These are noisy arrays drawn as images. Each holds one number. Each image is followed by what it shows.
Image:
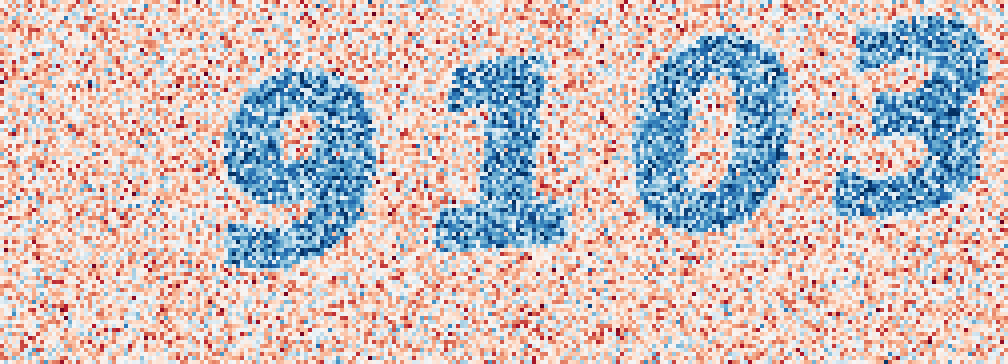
9103
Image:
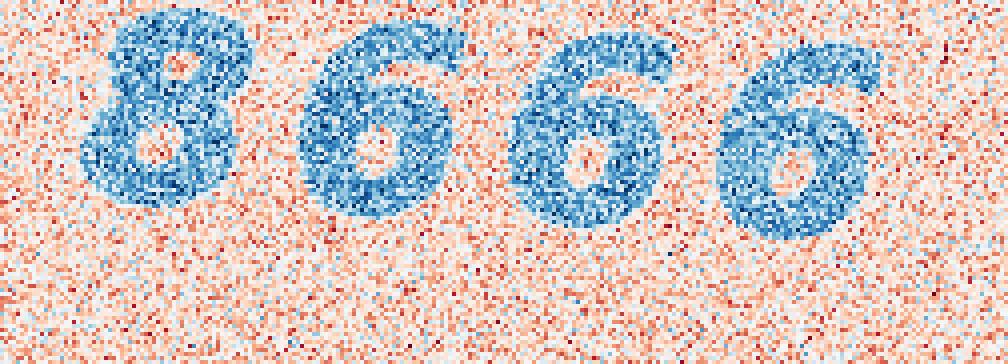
8666
